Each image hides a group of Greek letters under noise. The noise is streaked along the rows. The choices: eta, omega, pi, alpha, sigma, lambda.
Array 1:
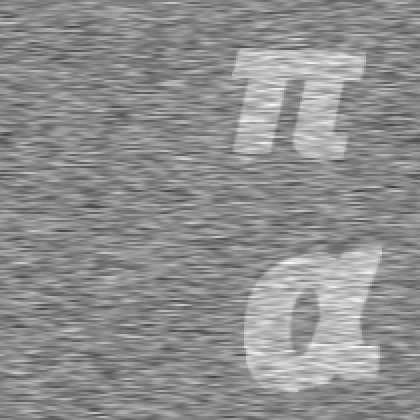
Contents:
top right: pi; bottom right: alpha
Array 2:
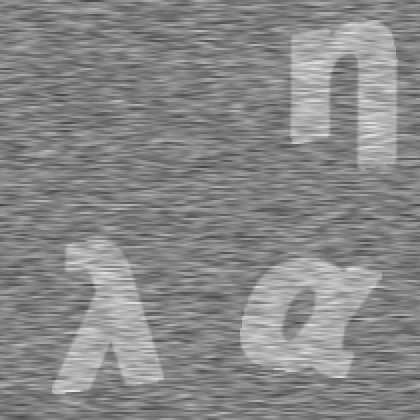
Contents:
top right: eta; bottom left: lambda; bottom right: alpha
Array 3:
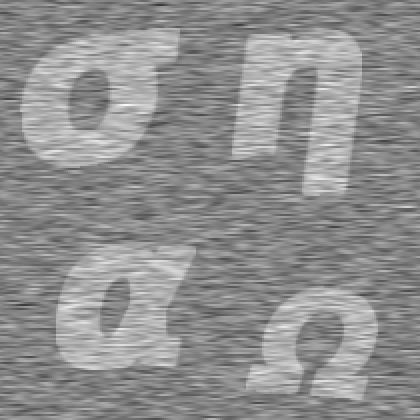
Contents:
top left: sigma; top right: eta; bottom left: alpha; bottom right: omega
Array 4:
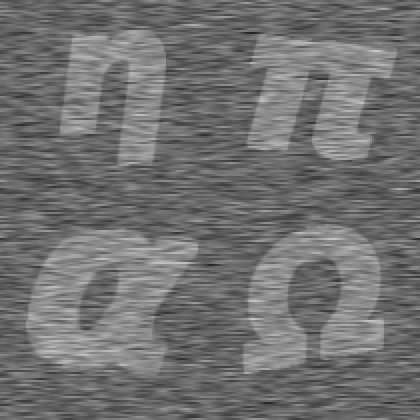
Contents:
top left: eta; top right: pi; bottom left: alpha; bottom right: omega
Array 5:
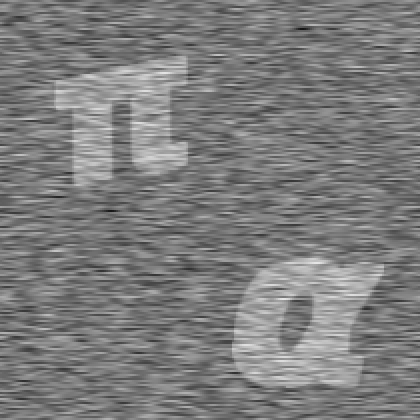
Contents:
top left: pi; bottom right: alpha
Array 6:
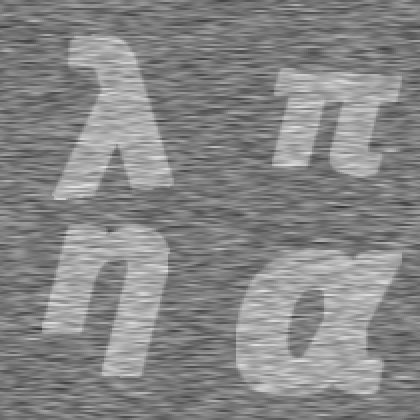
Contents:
top left: lambda; top right: pi; bottom left: eta; bottom right: alpha
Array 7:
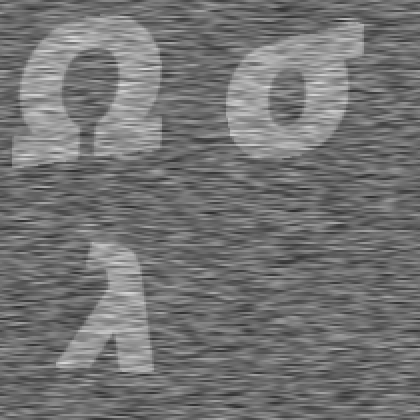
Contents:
top left: omega; top right: sigma; bottom left: lambda
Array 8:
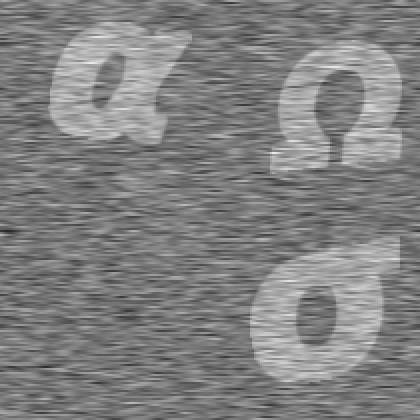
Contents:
top left: alpha; top right: omega; bottom right: sigma
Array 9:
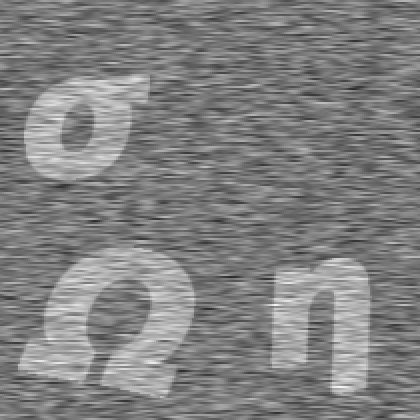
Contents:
top left: sigma; bottom left: omega; bottom right: eta
